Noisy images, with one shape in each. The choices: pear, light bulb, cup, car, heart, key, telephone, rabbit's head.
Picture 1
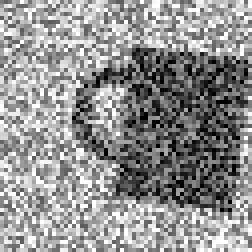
cup
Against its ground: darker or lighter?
darker
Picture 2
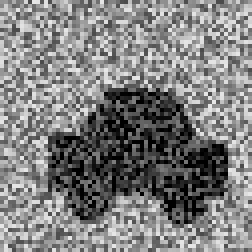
car
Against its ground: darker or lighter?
darker
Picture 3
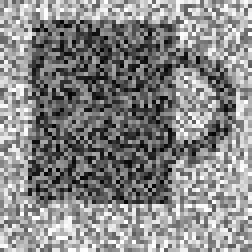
cup
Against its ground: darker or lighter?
darker
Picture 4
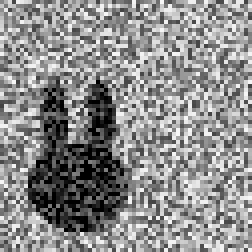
rabbit's head
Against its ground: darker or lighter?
darker
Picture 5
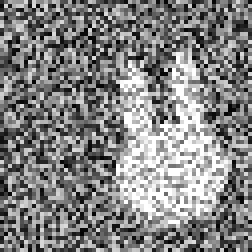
rabbit's head
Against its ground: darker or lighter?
lighter
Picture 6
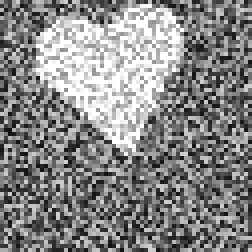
heart
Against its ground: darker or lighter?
lighter
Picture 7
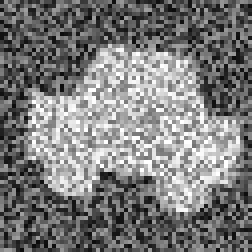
car
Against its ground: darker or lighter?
lighter
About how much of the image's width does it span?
nearly all
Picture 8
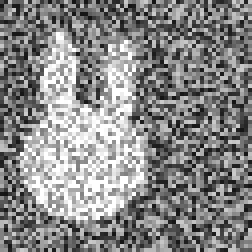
rabbit's head
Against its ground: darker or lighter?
lighter
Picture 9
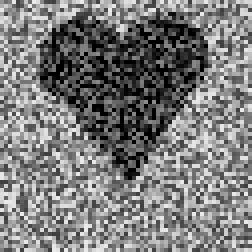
heart
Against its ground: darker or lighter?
darker
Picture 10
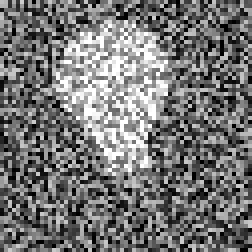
light bulb
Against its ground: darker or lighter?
lighter
